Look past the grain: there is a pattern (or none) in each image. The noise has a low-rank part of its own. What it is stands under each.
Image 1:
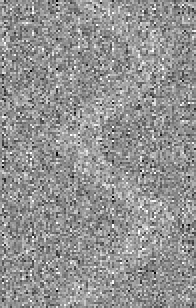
a wavy band
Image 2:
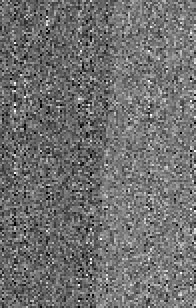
a sharp edge
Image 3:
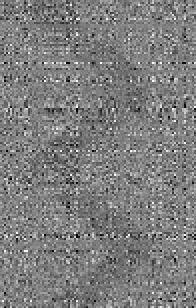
a wavy band
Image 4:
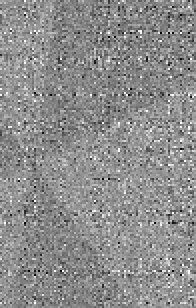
spokes from one point
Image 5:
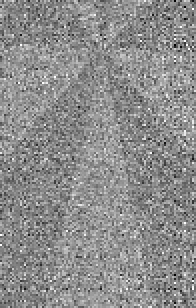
spokes from one point
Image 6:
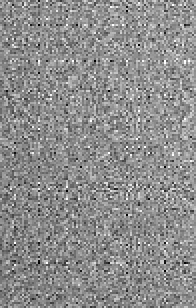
a smooth slope
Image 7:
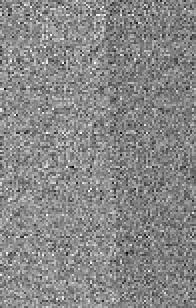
a sharp edge
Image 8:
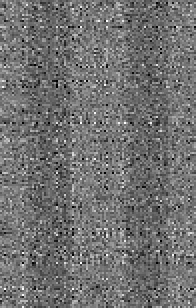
vertical stripes
